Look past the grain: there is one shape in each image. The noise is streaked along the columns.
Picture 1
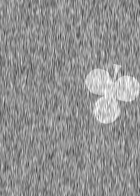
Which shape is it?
club
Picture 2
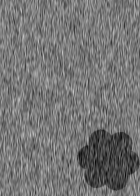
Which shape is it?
flower
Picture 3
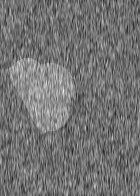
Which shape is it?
cloud
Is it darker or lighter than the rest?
lighter
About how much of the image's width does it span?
half
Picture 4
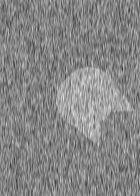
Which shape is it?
cat's head
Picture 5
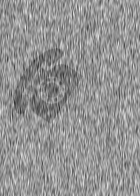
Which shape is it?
telephone
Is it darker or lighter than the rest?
darker
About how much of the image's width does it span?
half
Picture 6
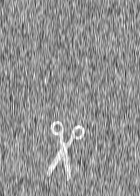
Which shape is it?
pair of scissors
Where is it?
bottom middle
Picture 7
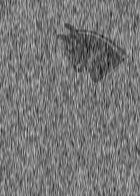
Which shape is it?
chess knight
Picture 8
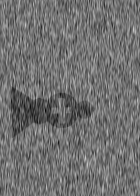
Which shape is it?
chess bishop
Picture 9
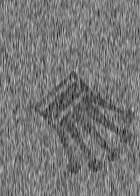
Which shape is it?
chess queen
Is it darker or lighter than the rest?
darker
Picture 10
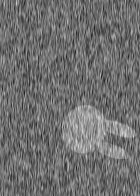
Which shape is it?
rabbit's head
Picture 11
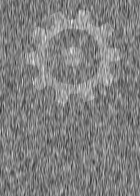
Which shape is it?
gear
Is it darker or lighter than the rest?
lighter
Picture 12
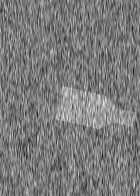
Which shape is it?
bottle
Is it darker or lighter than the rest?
lighter
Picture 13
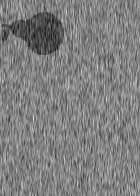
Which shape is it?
pear
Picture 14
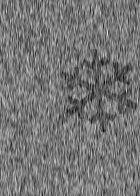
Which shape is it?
snowflake
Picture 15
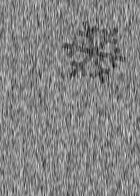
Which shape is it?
snowflake
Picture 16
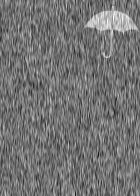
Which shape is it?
umbrella
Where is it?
top right
